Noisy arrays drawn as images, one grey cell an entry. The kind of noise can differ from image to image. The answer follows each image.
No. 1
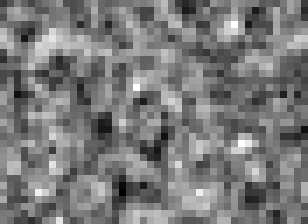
blotchy
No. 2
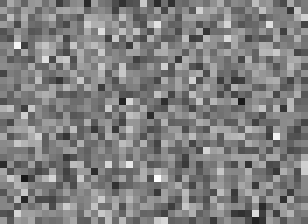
independent entries
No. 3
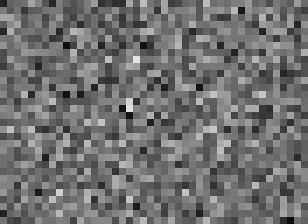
independent entries
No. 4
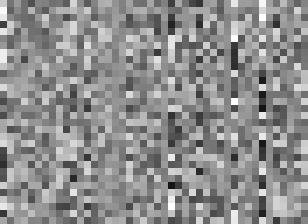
columns of uneven size
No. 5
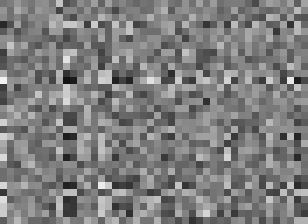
low rank plus noise
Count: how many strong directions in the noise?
one
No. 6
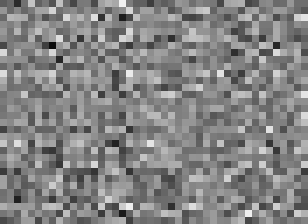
low rank plus noise
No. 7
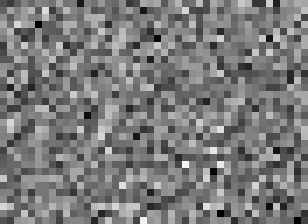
independent entries
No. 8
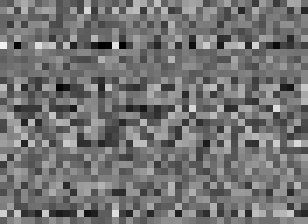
rows of uneven size
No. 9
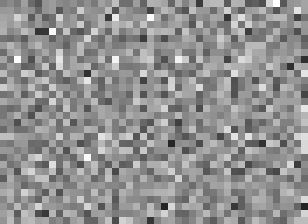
low rank plus noise
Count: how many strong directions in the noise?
three or four
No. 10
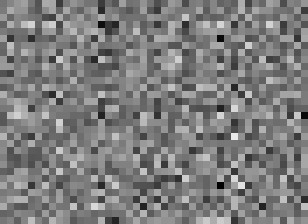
low rank plus noise
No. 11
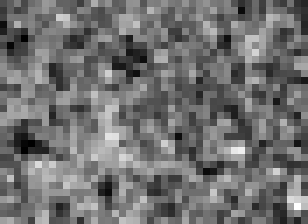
blotchy
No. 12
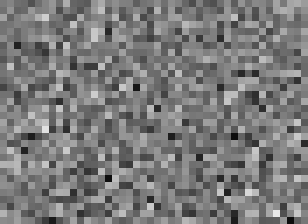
low rank plus noise
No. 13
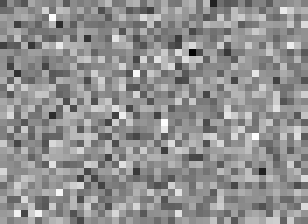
independent entries
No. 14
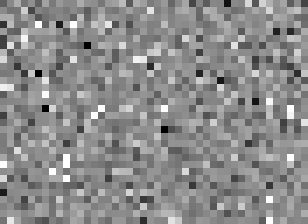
heavy tails
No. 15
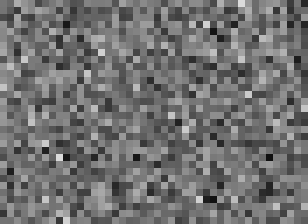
independent entries
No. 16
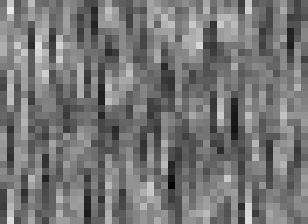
streaked along the columns
